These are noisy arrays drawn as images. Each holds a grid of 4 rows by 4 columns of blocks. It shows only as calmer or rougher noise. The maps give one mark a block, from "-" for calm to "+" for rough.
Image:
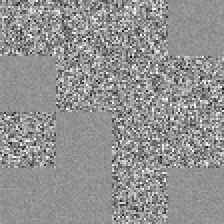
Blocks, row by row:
+ + + -
- + + +
+ - + +
- - + -
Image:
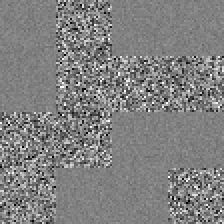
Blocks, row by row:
- + - -
- + + +
+ + - -
+ - - +
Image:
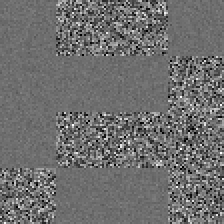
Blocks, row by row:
- + + -
- - - +
- + + +
+ - - +
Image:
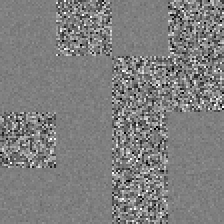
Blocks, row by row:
- + - +
- - + +
+ - + -
- - + -
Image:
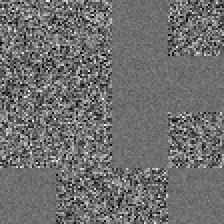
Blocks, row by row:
+ + - +
+ + - -
+ + - +
- + + -
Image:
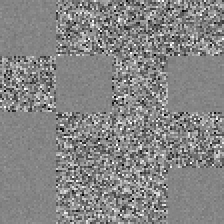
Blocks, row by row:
- + + +
+ - + -
- + + +
- + + -
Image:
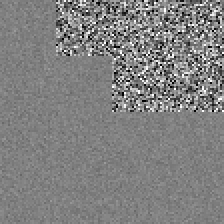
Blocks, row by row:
- + + +
- - + +
- - - -
- - - -
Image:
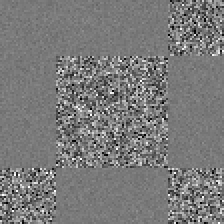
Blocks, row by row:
- - - +
- + + -
- + + -
+ - - +
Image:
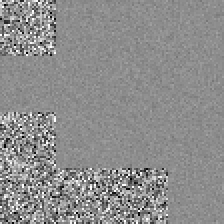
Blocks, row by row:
+ - - -
- - - -
+ - - -
+ + + -
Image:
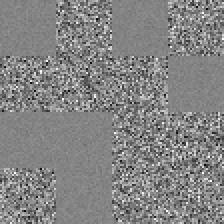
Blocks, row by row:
- + - +
+ + + -
- - + +
+ - + +
